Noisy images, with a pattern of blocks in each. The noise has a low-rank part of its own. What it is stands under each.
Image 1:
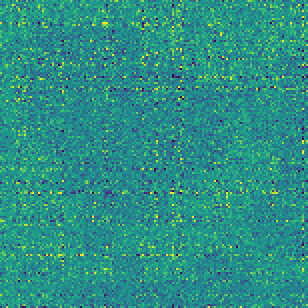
mirrored about the diagonal from the top left
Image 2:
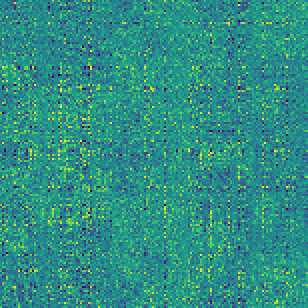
top and bottom mirror each other
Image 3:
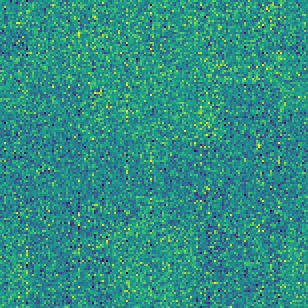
left and right mirror each other
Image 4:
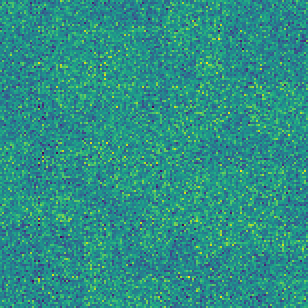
mirrored about the diagonal from the bottom left
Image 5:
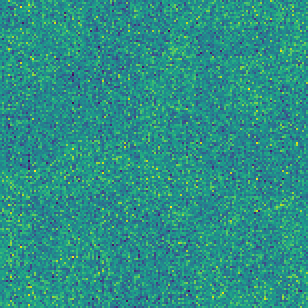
mirrored about the diagonal from the top left
